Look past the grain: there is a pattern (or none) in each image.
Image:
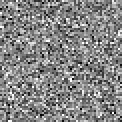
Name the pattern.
only noise
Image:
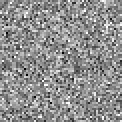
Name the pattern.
only noise
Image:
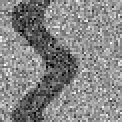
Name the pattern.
a wavy band
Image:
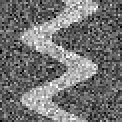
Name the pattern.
a wavy band
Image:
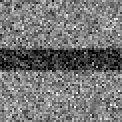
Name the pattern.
one horizontal stripe
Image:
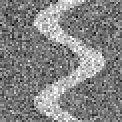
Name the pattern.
a wavy band
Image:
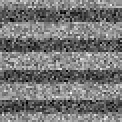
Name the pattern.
horizontal stripes
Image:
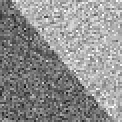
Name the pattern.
a sharp edge
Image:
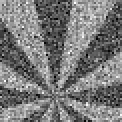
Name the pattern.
spokes from one point
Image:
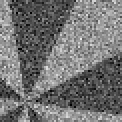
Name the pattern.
spokes from one point
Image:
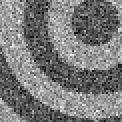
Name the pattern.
rings round one point
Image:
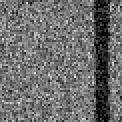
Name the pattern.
one vertical stripe
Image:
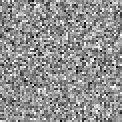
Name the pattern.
only noise
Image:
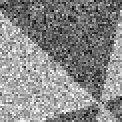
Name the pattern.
spokes from one point
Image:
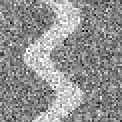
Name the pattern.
a wavy band
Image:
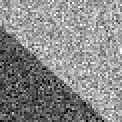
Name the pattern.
a sharp edge
